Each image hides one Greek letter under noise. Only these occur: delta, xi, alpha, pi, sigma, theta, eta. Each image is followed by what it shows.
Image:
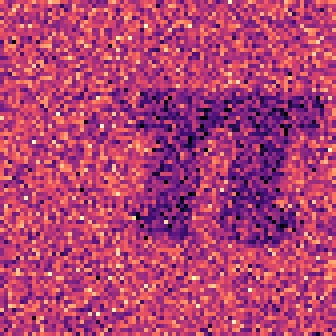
pi
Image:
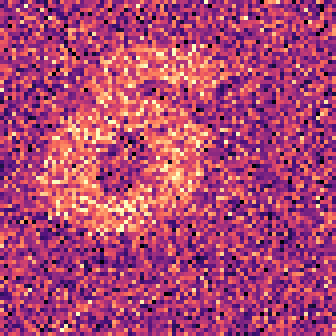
delta
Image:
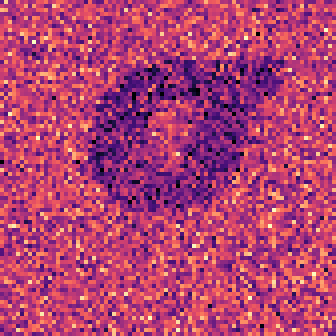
sigma
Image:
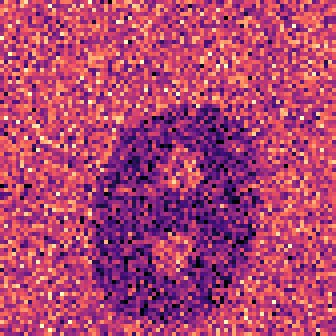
theta
